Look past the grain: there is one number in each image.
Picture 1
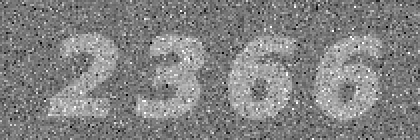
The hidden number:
2366
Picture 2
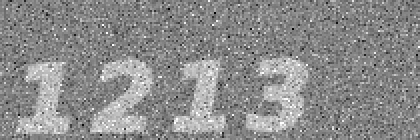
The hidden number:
1213
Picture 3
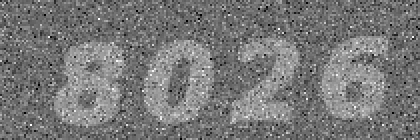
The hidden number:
8026
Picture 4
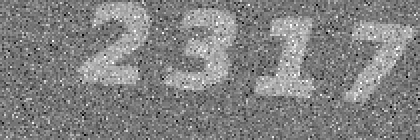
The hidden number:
2317
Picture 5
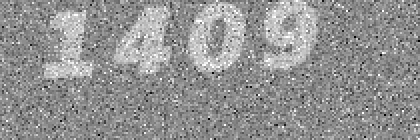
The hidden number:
1409
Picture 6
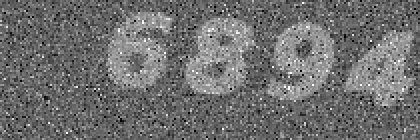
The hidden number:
6894
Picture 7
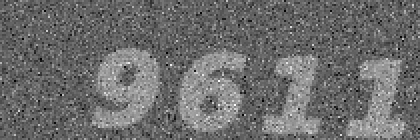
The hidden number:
9611
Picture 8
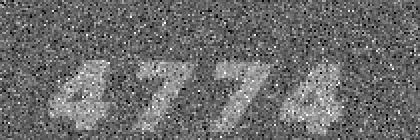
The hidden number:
4774
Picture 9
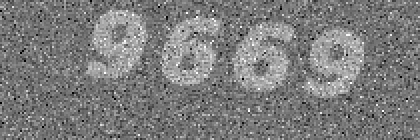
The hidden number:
9669
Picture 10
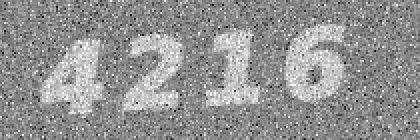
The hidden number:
4216
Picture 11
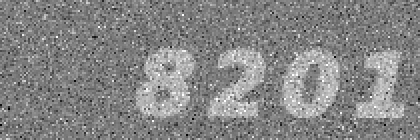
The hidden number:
8201
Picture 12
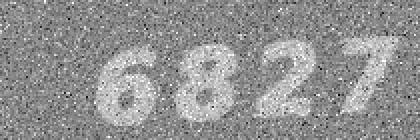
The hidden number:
6827
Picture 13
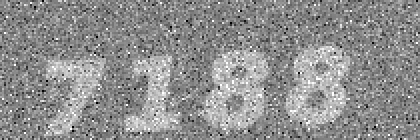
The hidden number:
7188
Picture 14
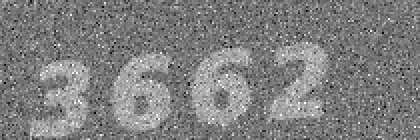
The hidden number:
3662
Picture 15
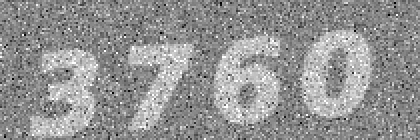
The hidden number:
3760
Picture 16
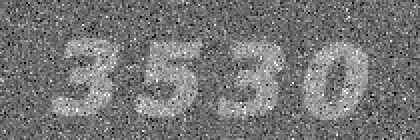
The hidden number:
3530
